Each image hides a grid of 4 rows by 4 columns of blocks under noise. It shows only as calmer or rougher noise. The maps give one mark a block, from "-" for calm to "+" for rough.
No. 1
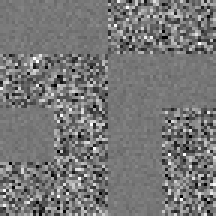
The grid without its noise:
--++
++--
-+-+
++-+
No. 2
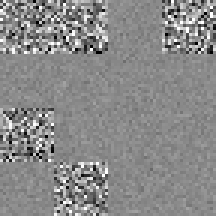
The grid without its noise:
++-+
----
+---
-+--
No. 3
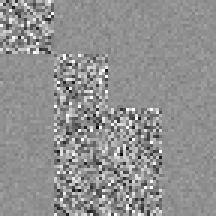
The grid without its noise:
+---
-+--
-++-
-++-
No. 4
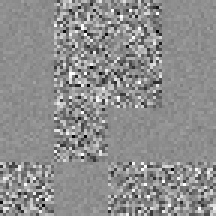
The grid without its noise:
-++-
-++-
-+--
+-++
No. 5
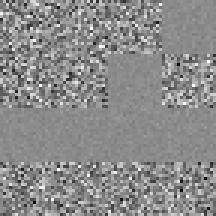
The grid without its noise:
+++-
++-+
----
++++
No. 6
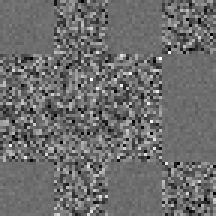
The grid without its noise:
-+-+
+++-
+++-
-+-+
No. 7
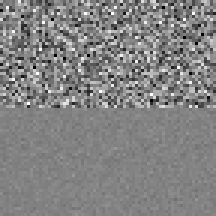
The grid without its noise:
++++
++++
----
----
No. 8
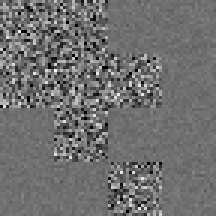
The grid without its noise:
++--
+++-
-+--
--+-
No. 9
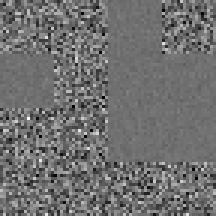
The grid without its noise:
++-+
-+--
++--
++++
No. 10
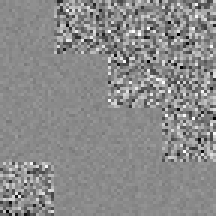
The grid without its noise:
-+++
--++
---+
+---
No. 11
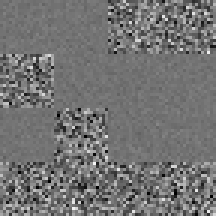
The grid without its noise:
--++
+---
-+--
++++
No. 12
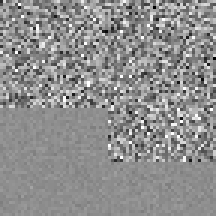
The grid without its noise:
++++
++++
--++
----
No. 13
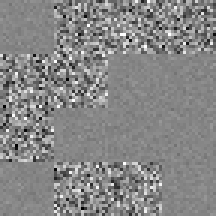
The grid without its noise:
-+++
++--
+---
-++-
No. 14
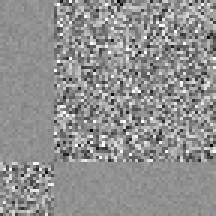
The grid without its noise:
-+++
-+++
-+++
+---
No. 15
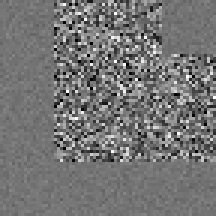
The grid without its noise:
-++-
-+++
-+++
----
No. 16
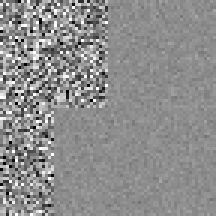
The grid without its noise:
++--
++--
+---
+---
